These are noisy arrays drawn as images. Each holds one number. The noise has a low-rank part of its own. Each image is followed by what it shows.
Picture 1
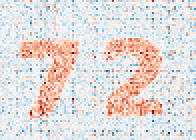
72
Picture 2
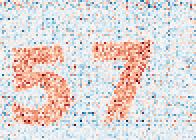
57
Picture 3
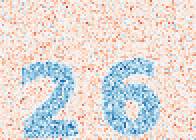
26
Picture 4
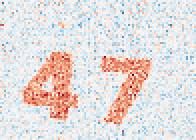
47
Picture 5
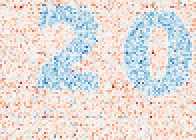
20
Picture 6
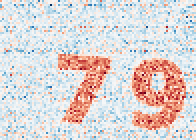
79
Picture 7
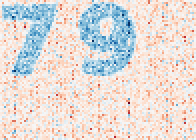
79
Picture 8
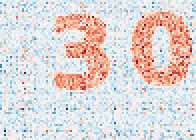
30
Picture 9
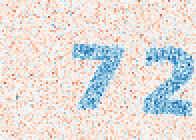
72
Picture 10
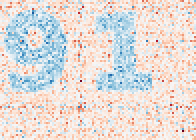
91
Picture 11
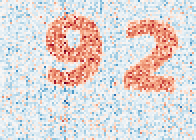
92
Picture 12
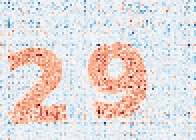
29
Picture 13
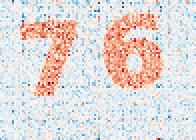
76
